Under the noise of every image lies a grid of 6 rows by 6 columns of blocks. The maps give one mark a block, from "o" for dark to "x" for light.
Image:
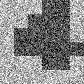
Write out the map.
x x x o o x
x x o o o x
x o o o o x
x o o o o o
x x x o o x
x x x x x x
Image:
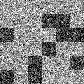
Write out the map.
x x x x x x
x x x o o x
o x x x o o
x x x o x x
x x o x x o
o x o x x x
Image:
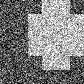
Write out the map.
o o o x x o
o o x x x x
o o x x x x
o o x x x x
o o o x x o
o o o o o o
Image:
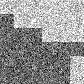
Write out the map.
x x x x x x
o x x x x x
o o o x x x
o o o o o o
o o o o o x
o o o o o x
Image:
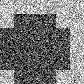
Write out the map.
x x x x x x
x o o o x x
o o o o o x
o o o o o x
o o o o o x
x o o o x x
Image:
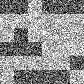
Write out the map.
o o x o o o
x x x x x x
x o x x x x
o o o x x x
x x x x x o
x o o o o x
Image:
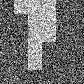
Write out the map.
o x x x o o
o o x x o o
o o x x o o
o o x o o o
o o x o o o
o o o o o o
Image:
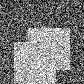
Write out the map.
o o o o o o
o o o o o o
o o x x x o
o x x x x o
o x x x x o
o x x x o o
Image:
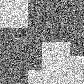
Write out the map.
x x o o o o
x x o o o o
o o o o o o
o o o x x o
o o o x x x
o o x x x x
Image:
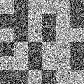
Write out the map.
x o x x x o
o o x o x o
x o x o x x
o x o x x o
x x o x x o
o o x o x x
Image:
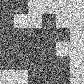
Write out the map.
o o x x x x
o x x o x x
o o o o o x
o o o o x x
o o o o o x
x x o o o x
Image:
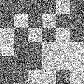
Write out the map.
o o o o x o
o x o x o o
x o x o x o
x o o x x x
o o o x x x
o o x x o x
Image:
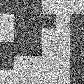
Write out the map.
o o o x x x
x o o o x o
x o o x x o
o o o x x o
o x x x x o
x x x x x o
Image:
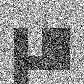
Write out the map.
x x x x x x
x x x x x x
x o x o o x
x o x o o x
x o o o o x
x o x x x x
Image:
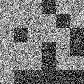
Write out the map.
x x x o x x
x x x x o x
x o x x x o
x x x o x o
x x x o x x
x o o o o o
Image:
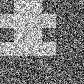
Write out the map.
o x x o o o
x x x x o o
o x x o o o
x x x x o o
o o o o o o
o o o o o o
